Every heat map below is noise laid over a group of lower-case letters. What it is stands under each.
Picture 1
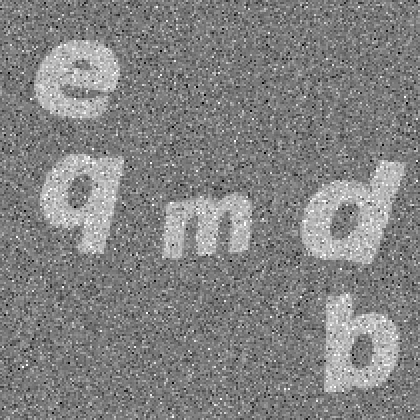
top left: e; middle left: q; centre: m; middle right: d; bottom right: b
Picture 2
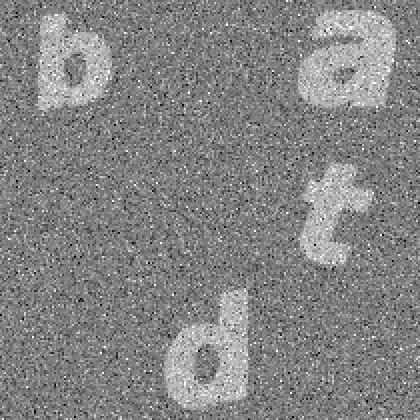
top left: b; top right: a; middle right: t; bottom middle: d
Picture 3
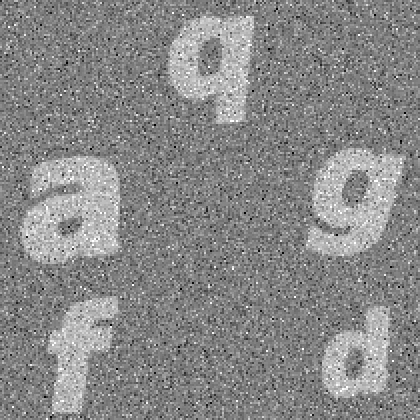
top middle: q; middle left: a; middle right: g; bottom left: f; bottom right: d
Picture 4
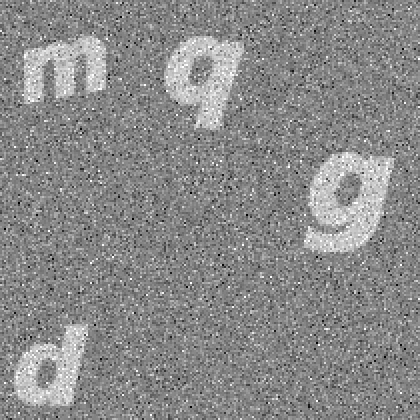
top left: m; top middle: q; middle right: g; bottom left: d
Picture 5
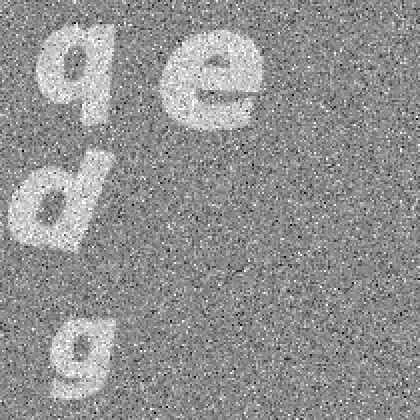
top left: q; top middle: e; middle left: d; bottom left: g
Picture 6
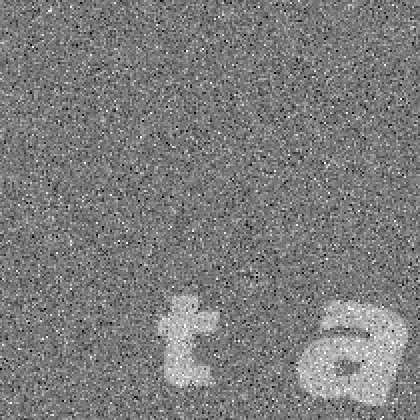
bottom middle: t; bottom right: a
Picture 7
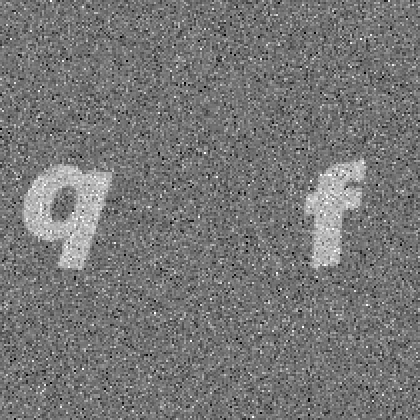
middle left: q; middle right: f
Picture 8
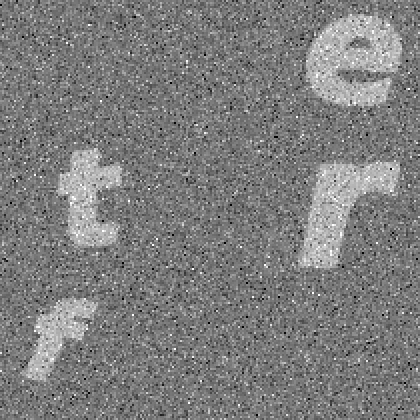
top right: e; middle left: t; middle right: r; bottom left: f
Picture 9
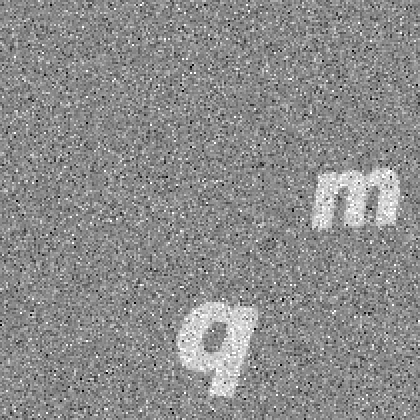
middle right: m; bottom middle: q
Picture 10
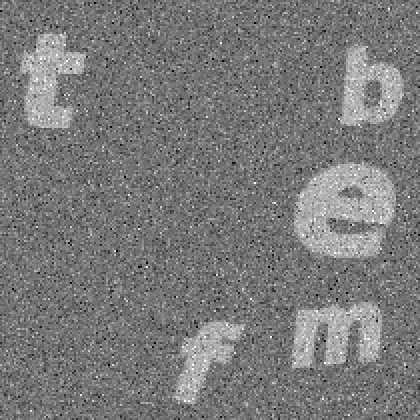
top left: t; top right: b; middle right: e; bottom middle: f; bottom right: m
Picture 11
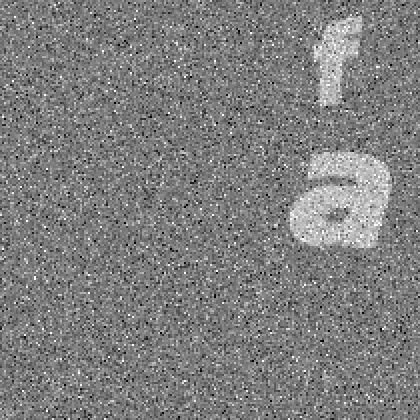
top right: f; middle right: a
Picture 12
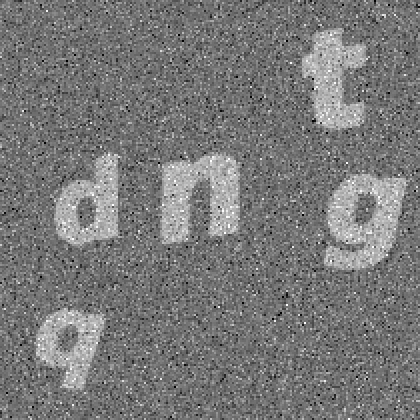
top right: t; middle left: d; centre: n; middle right: g; bottom left: q
